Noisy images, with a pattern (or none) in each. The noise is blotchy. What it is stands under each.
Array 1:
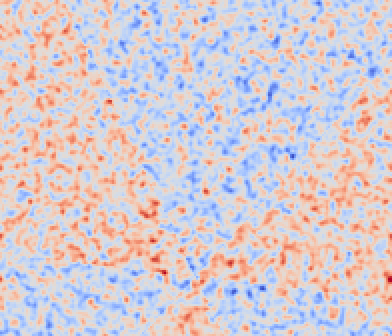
spokes from one point
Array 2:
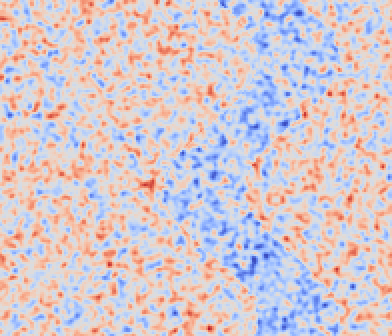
a wavy band
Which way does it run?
top to bottom
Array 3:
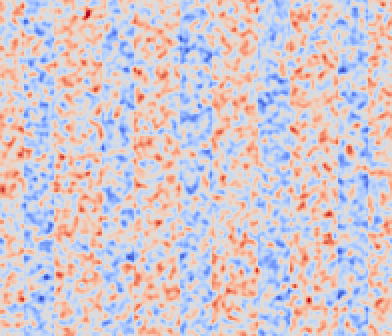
vertical stripes
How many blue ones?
5
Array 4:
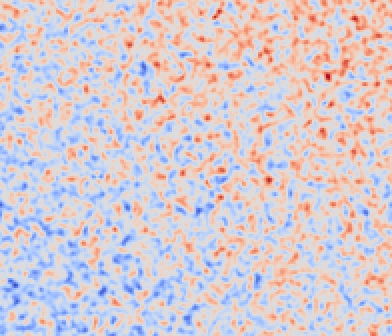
a smooth slope
